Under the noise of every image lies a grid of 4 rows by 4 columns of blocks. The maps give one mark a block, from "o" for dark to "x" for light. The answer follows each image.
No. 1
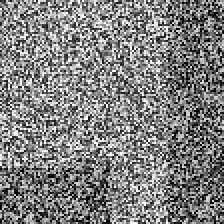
x x x o
x x x o
x x x o
o o x o
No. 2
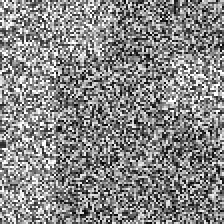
x x o o
x o o x
x o o o
x o o o
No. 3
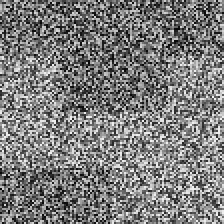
o o o o
x o o x
x x x x
o o x x
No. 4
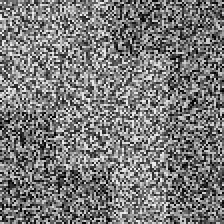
x x o o
x x x o
o x x o
o o x o
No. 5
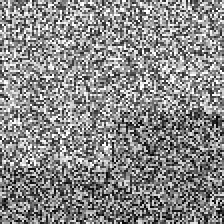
x x x x
x x x x
x x o o
o o o o
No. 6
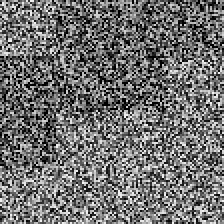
x o o o
o o o x
o x x x
x x x x
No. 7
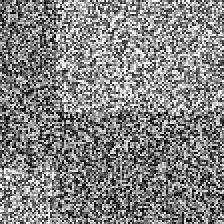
o x x x
o x x x
o o o o
x o o o
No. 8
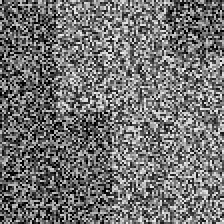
o x x o
o x x x
o o x x
o o x x
